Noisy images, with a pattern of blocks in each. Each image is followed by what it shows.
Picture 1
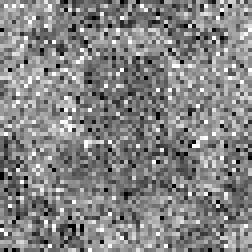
left and right mirror each other
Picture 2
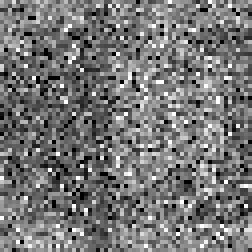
top and bottom mirror each other
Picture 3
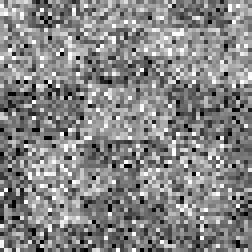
left and right mirror each other
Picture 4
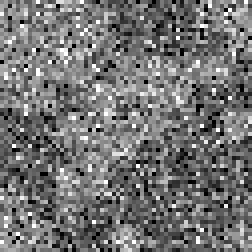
mirrored about the diagonal from the top left
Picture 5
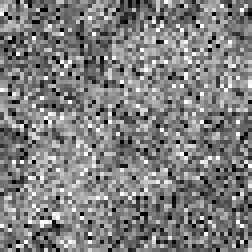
mirrored about the diagonal from the top left
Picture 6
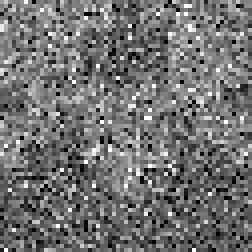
left and right mirror each other
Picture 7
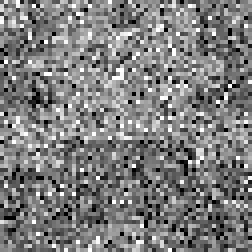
left and right mirror each other
